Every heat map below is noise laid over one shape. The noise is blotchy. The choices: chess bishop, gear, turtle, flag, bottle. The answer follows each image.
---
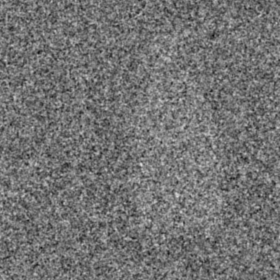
bottle
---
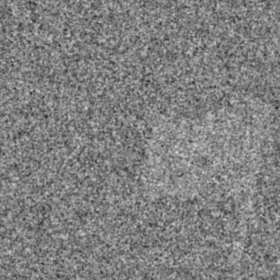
flag
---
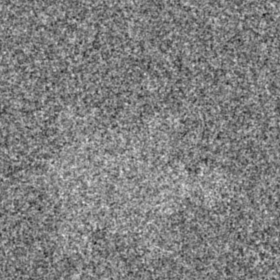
turtle
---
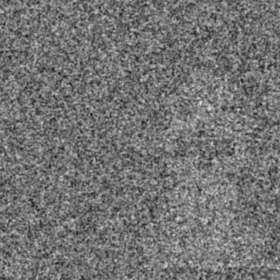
chess bishop
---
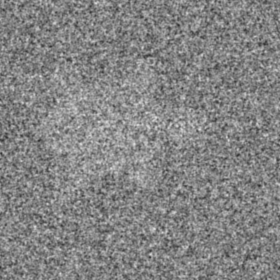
turtle
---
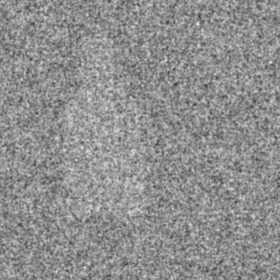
bottle
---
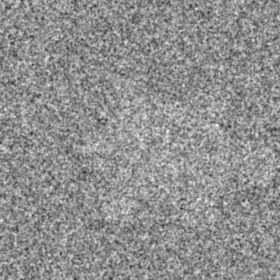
turtle
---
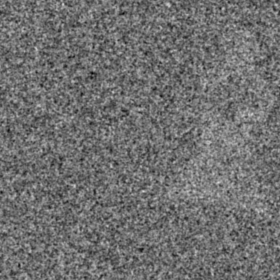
chess bishop
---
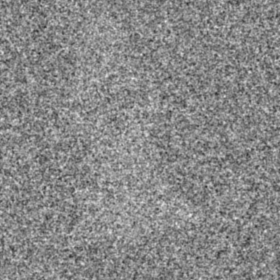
chess bishop
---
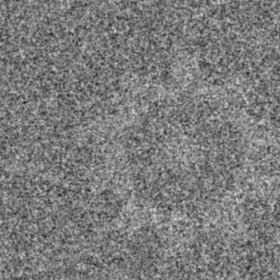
gear
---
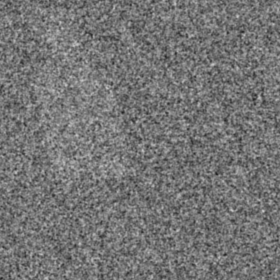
bottle
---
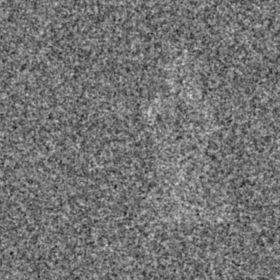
chess bishop
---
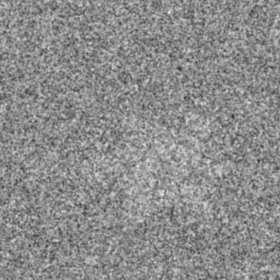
turtle
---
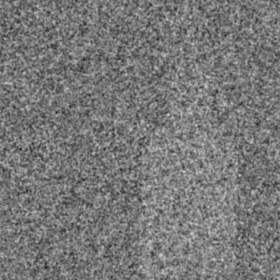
bottle
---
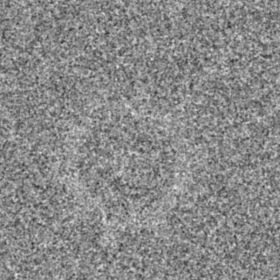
gear
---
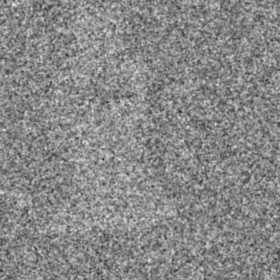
chess bishop
